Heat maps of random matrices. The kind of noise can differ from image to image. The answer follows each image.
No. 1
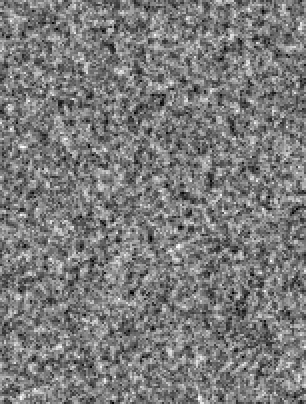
blotchy
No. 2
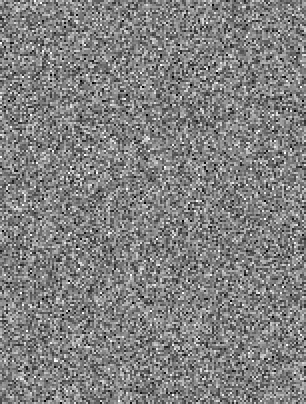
independent entries
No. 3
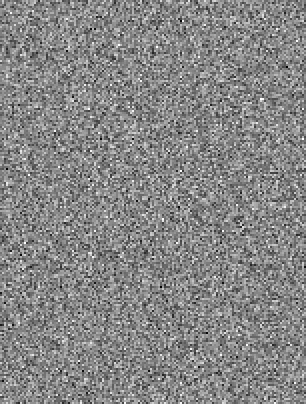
low rank plus noise
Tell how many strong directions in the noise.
three or four
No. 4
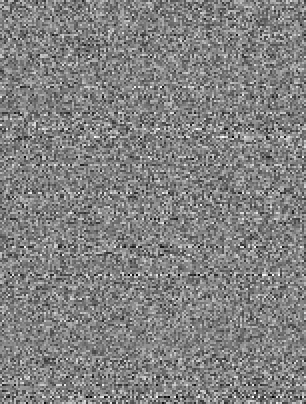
rows of uneven size
